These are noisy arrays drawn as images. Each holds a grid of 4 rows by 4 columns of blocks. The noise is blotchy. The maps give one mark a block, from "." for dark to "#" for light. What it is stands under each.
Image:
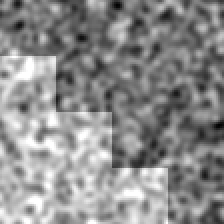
. . . .
# . . .
# # . .
# # # .
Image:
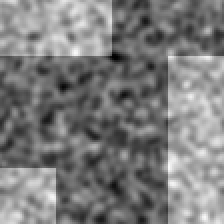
# # . .
. . . #
. . . #
# . . #
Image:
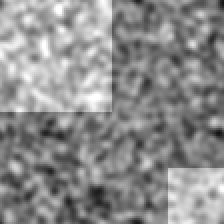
# # . .
# # . .
. . . .
. . . #
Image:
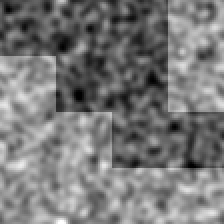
. . . #
# . . #
# # . .
# # # #
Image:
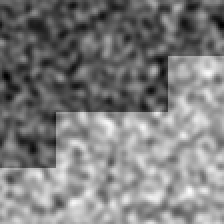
. . . .
. . . #
. # # #
# # # #
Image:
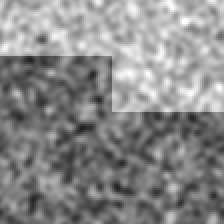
# # # #
. . # #
. . . .
. . . .
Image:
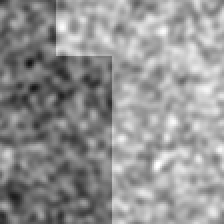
. # # #
. . # #
. . # #
. . # #
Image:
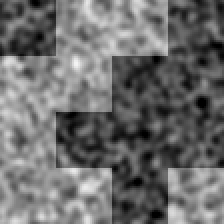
. # # .
# # . .
# . . .
# # . #
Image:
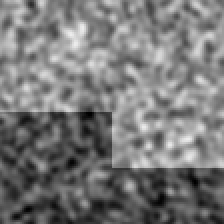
# # # #
# # # #
. . # #
. . . .
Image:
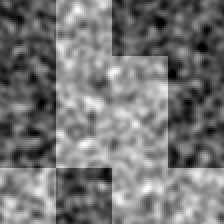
. # . .
. # # .
. # # .
# . # #
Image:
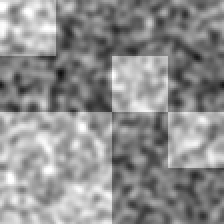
# . . .
. . # .
# # . #
# # . .
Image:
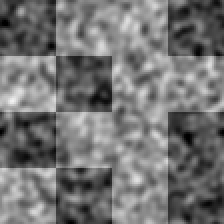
. # # .
# . # #
. # # .
# . # .
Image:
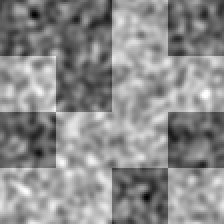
. . # .
# . # #
. # # .
# # . #
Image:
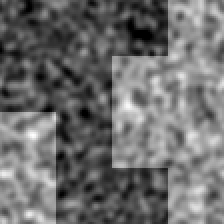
. . . #
. . # #
# . # #
# . . #
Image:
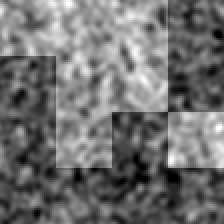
# # # .
. # # .
. # . #
. . . .
